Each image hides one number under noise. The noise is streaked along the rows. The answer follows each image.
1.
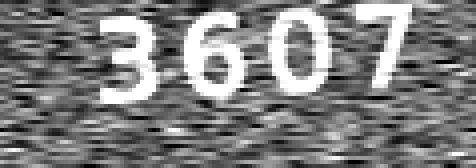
3607
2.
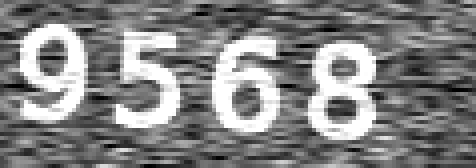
9568
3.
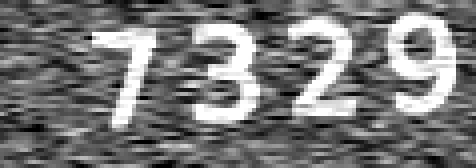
7329
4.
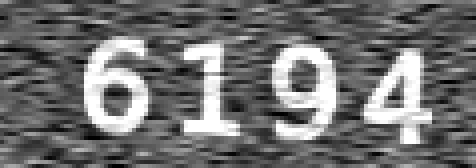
6194
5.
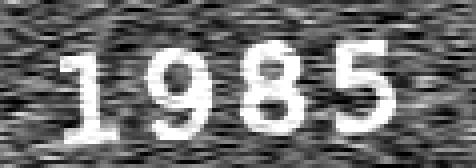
1985
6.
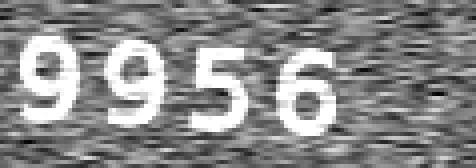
9956
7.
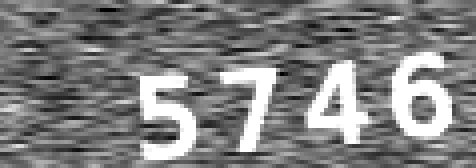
5746
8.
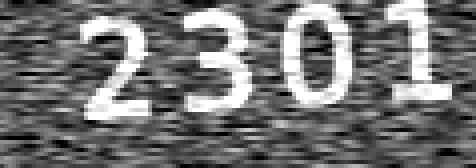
2301
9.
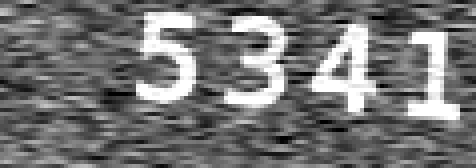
5341
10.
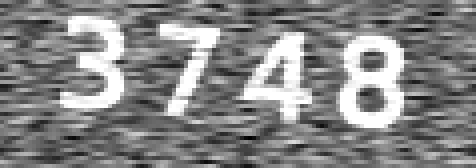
3748
